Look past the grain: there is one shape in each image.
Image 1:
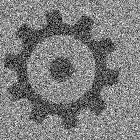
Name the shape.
gear
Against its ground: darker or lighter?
darker
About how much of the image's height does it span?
nearly all
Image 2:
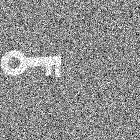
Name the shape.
key
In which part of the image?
middle left
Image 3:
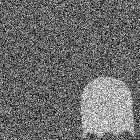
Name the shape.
ghost
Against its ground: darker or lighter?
lighter
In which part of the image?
bottom right
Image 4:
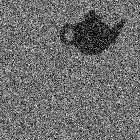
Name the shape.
teapot
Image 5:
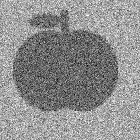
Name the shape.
apple
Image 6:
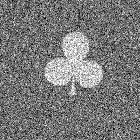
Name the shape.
club
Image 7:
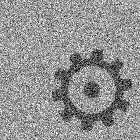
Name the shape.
gear
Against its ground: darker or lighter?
darker
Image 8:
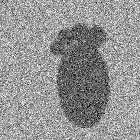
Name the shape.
footprint
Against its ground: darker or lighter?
darker
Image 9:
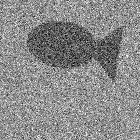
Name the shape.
fish
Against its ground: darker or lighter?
darker
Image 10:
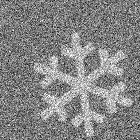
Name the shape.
snowflake
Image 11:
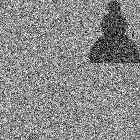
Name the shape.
chess pawn
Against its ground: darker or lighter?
darker
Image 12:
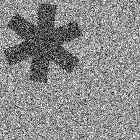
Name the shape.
asterisk
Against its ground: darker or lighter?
darker
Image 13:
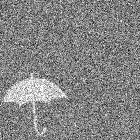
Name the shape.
umbrella
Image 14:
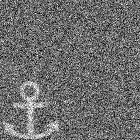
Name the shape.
anchor
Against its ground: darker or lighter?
lighter
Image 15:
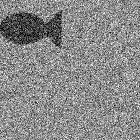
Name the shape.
fish
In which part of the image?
top left
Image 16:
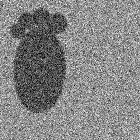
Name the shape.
footprint
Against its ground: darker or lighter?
darker
